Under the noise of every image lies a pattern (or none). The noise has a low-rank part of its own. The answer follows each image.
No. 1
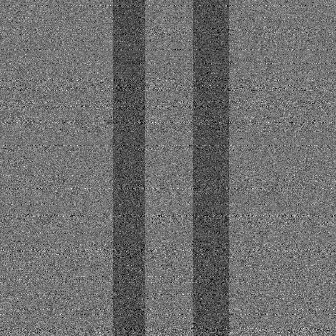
bands of columns
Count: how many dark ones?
2
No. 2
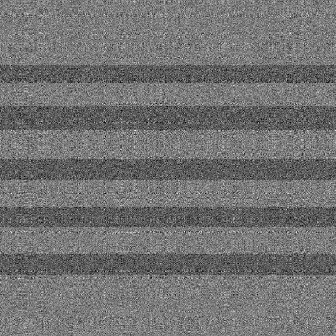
bands of rows
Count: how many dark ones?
5
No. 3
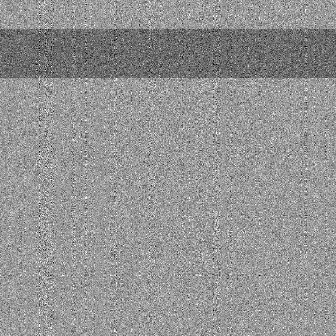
one band of rows
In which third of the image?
top
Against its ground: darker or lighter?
darker
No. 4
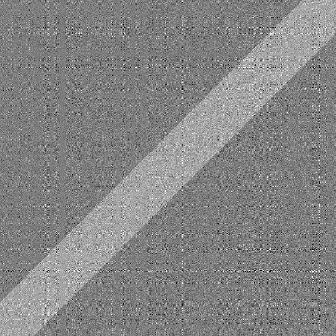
a diagonal band
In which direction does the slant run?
bottom left to top right
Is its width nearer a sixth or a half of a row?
a sixth
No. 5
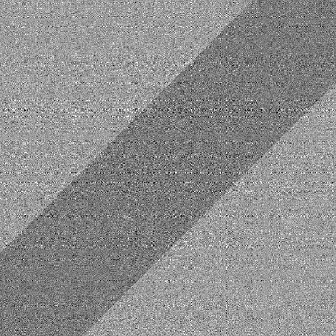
a diagonal band
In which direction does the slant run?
bottom left to top right
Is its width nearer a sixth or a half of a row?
a half
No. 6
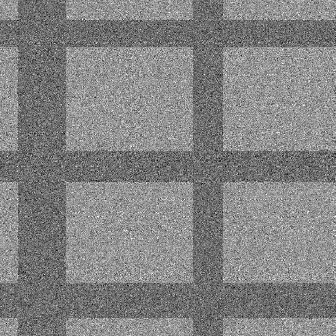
bands of rows crossing bands of columns
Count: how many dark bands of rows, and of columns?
3 and 2
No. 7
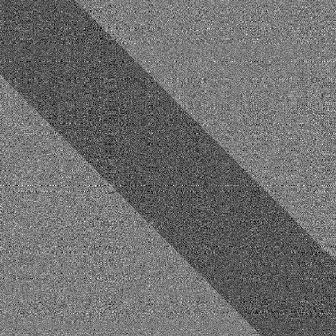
a diagonal band
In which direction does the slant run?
top left to bottom right
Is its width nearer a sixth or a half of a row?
a half
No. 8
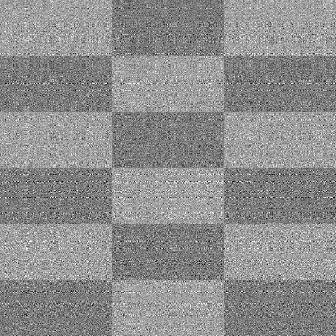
a checkerboard
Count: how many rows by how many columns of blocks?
6 by 3
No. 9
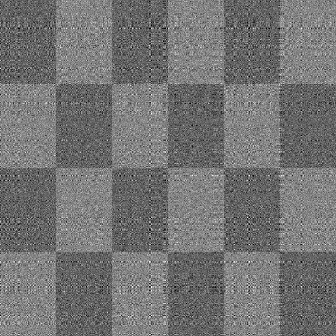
a checkerboard
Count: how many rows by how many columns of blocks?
4 by 6
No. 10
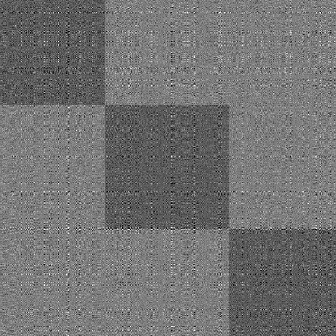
blocks along the diagonal
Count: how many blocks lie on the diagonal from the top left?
3
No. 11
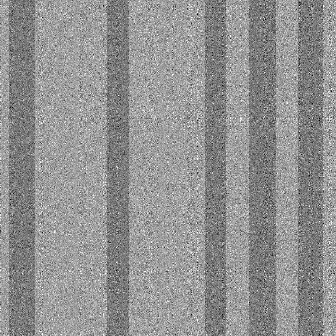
bands of columns
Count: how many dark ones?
5
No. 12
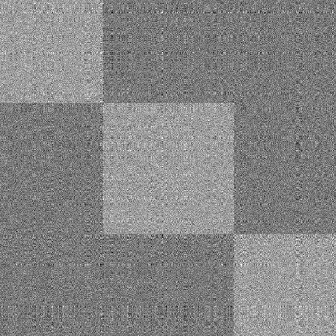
blocks along the diagonal
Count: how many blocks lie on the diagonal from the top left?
3
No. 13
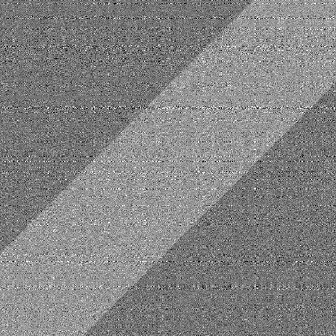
a diagonal band
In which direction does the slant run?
bottom left to top right
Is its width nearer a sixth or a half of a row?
a half
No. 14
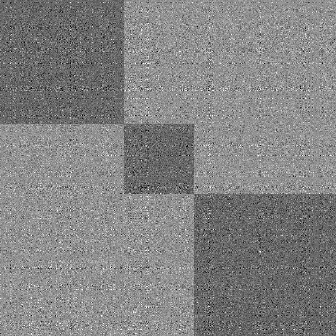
blocks along the diagonal
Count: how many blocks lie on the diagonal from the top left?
3
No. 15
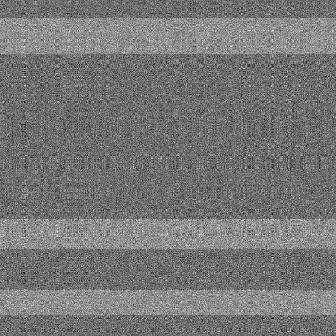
bands of rows
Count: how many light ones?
3
